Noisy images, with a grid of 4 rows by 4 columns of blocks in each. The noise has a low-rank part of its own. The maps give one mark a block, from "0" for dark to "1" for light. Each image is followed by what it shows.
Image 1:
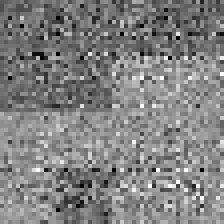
0 0 0 0
0 0 1 1
1 1 1 1
1 0 1 1
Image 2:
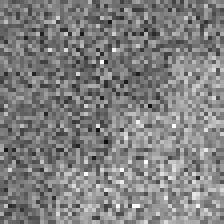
0 0 0 0
0 0 0 1
0 0 1 1
0 1 1 1
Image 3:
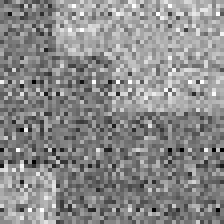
0 1 1 1
0 0 1 1
0 0 0 0
1 0 0 0
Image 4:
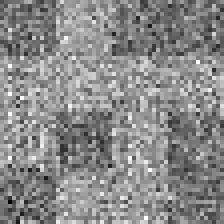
0 1 0 0
1 1 1 1
1 0 1 0
0 1 1 0
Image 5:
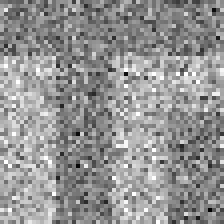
0 0 0 0
1 0 1 1
1 0 1 0
1 0 1 0
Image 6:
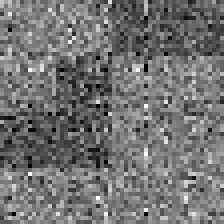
1 1 0 0
1 0 1 1
0 0 1 1
1 1 1 1
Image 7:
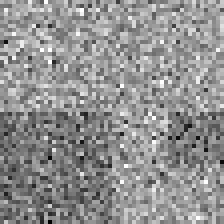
1 1 1 1
1 1 1 1
0 0 1 0
0 0 1 1
